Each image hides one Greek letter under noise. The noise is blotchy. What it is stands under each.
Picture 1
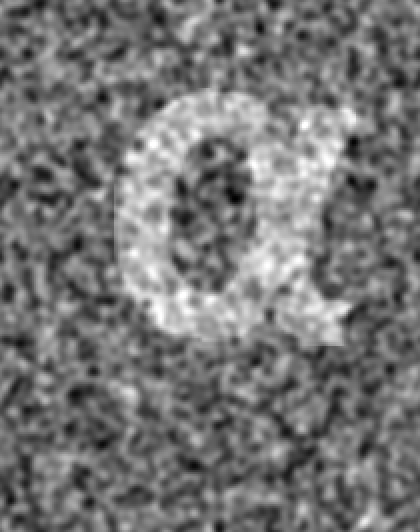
alpha
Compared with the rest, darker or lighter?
lighter
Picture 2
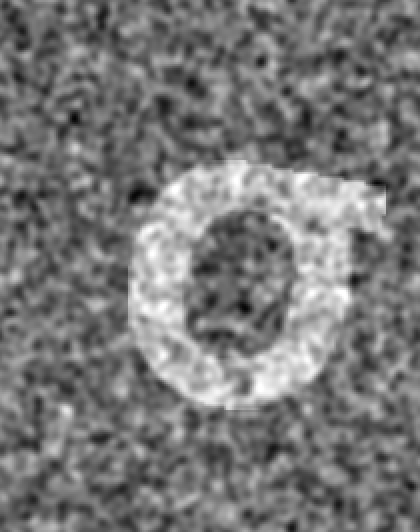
sigma
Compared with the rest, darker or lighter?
lighter
